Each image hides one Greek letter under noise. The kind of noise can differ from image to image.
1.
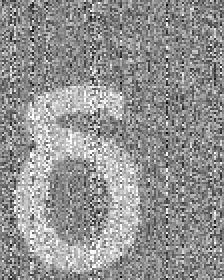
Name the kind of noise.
columns of uneven size
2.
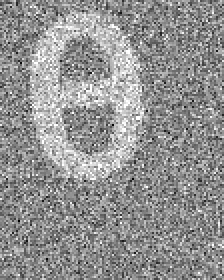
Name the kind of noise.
independent entries
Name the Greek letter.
theta
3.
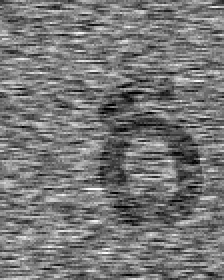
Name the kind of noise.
streaked along the rows
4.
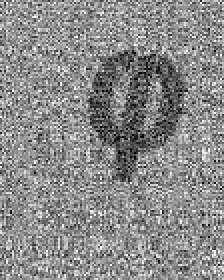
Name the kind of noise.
low rank plus noise
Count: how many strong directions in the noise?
three or four
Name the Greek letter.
phi
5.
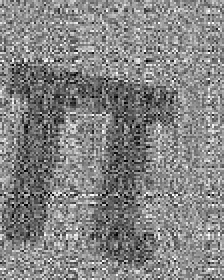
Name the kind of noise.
low rank plus noise
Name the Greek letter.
pi
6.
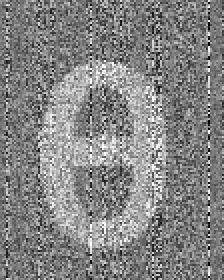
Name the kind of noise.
columns of uneven size
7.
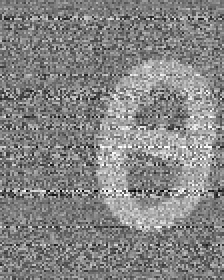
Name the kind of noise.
rows of uneven size
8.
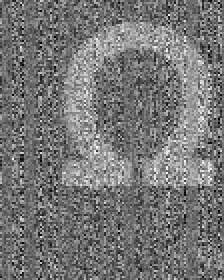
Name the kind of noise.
columns of uneven size
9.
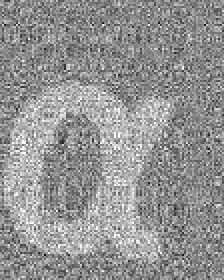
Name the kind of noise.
low rank plus noise
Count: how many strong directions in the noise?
three or four
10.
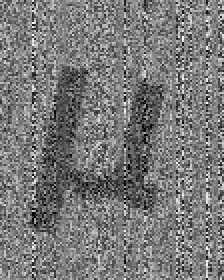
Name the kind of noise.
columns of uneven size
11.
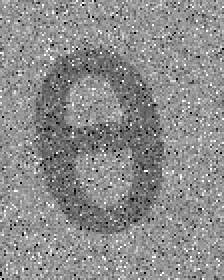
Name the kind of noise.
heavy tails
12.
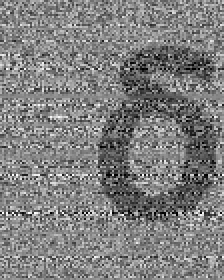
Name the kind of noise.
rows of uneven size
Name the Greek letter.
delta
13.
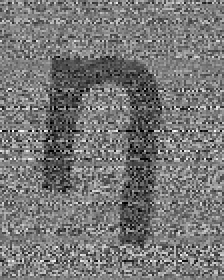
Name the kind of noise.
rows of uneven size
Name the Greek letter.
eta
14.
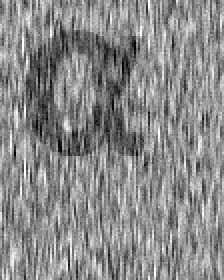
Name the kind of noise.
streaked along the columns
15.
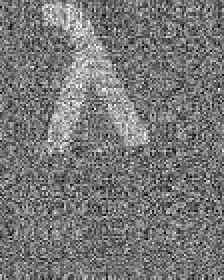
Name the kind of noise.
low rank plus noise
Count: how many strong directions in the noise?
five to eight
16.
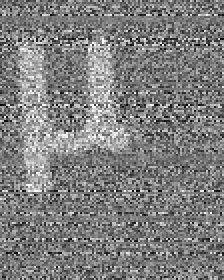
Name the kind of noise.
rows of uneven size
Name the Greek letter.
mu
